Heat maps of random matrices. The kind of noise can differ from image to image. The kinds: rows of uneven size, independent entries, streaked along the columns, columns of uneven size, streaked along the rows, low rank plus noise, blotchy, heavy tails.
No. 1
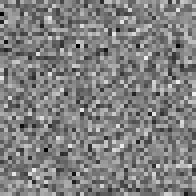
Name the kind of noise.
independent entries
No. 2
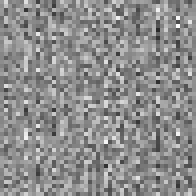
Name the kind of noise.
columns of uneven size
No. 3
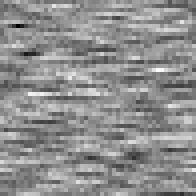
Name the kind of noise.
streaked along the rows
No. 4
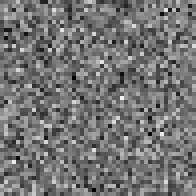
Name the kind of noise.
independent entries
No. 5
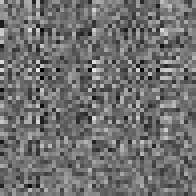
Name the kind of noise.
low rank plus noise
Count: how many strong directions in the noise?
one
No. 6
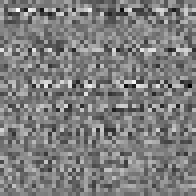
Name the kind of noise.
rows of uneven size
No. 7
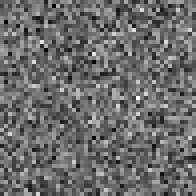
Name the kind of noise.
independent entries
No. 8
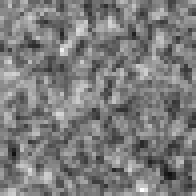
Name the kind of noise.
blotchy
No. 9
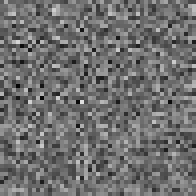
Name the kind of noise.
low rank plus noise
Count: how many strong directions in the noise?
three or four
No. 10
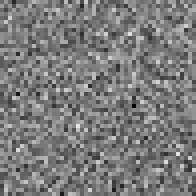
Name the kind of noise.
independent entries
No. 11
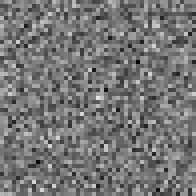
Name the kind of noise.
independent entries
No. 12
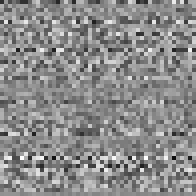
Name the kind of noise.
rows of uneven size
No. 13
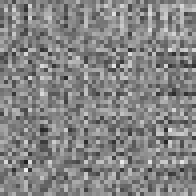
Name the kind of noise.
low rank plus noise
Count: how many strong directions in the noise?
two
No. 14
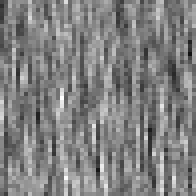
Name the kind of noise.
streaked along the columns
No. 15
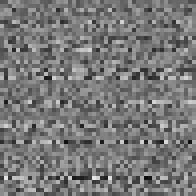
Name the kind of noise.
rows of uneven size
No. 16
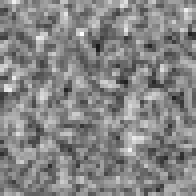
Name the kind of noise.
blotchy
